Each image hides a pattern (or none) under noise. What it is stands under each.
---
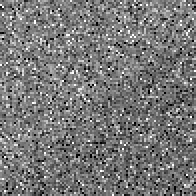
a sharp edge
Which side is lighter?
top left
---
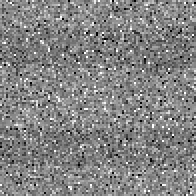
horizontal stripes
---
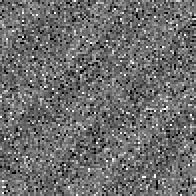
diagonal stripes
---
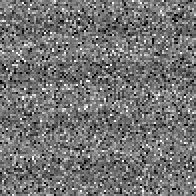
horizontal stripes
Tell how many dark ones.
4
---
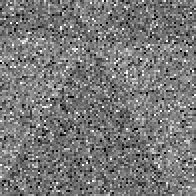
spokes from one point
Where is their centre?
top middle
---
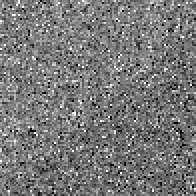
a sharp edge
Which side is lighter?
top left
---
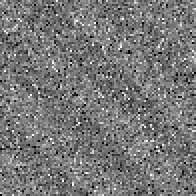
diagonal stripes
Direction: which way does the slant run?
top left to bottom right
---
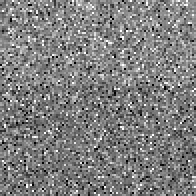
a sharp edge
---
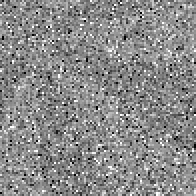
spokes from one point
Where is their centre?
top left
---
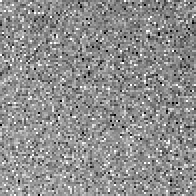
a smooth slope
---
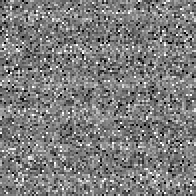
horizontal stripes
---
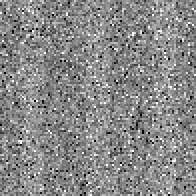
vertical stripes
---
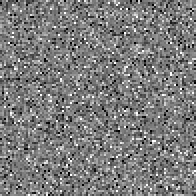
only noise
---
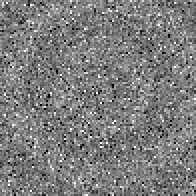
rings round one point
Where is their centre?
centre
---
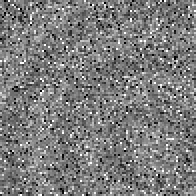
rings round one point
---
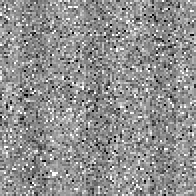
vertical stripes
